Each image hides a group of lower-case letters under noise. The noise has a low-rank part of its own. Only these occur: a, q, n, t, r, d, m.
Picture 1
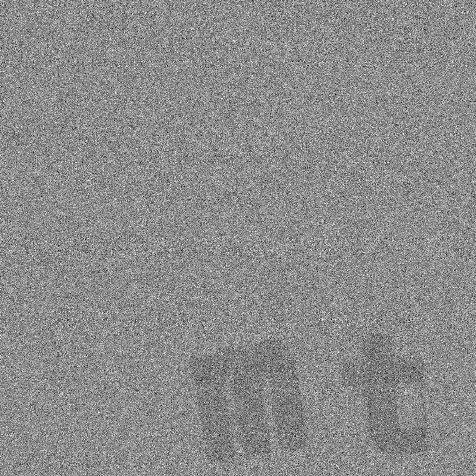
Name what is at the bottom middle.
m
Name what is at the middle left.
nothing
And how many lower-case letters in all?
2
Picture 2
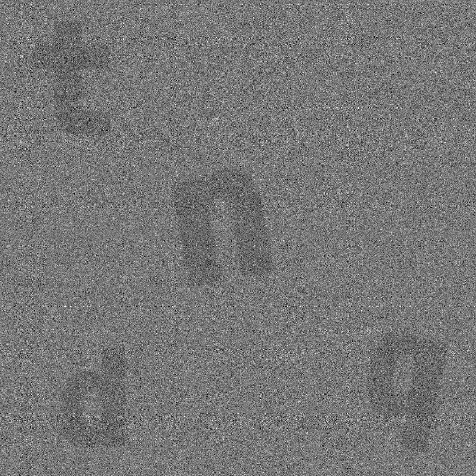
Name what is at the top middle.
nothing
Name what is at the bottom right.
q
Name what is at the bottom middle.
nothing
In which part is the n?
centre
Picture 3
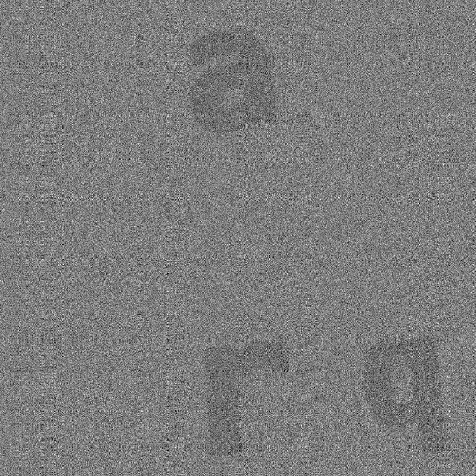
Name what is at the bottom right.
q
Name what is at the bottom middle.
r
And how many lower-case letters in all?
3
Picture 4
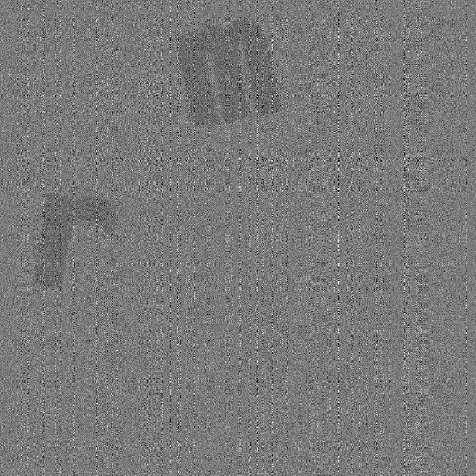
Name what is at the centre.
nothing
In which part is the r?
middle left
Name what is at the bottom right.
nothing
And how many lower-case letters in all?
2
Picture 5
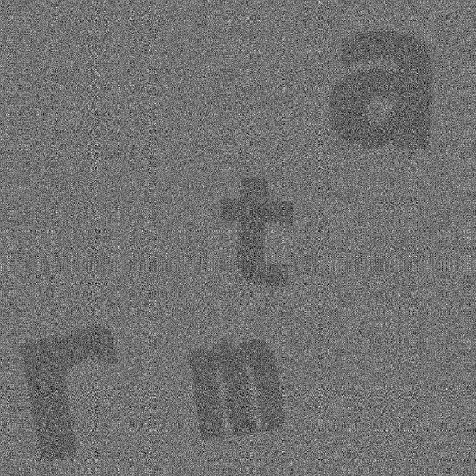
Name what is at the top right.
a
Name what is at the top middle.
nothing
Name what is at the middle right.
nothing
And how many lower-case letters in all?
4
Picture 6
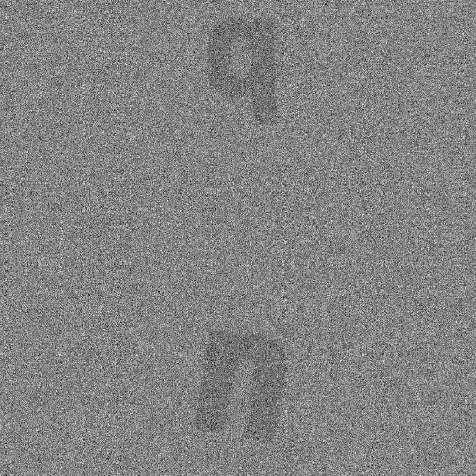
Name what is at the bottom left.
nothing
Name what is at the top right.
nothing
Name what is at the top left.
nothing
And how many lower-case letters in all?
2
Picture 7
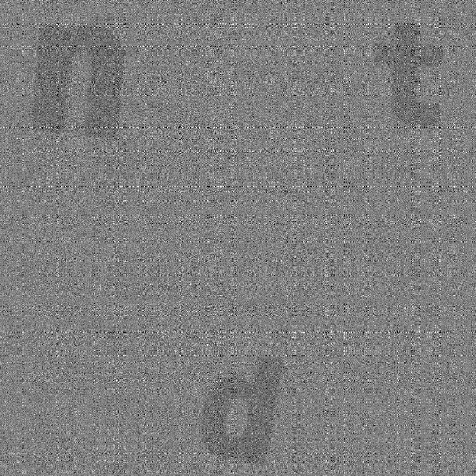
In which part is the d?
bottom middle
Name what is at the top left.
n
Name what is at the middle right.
nothing
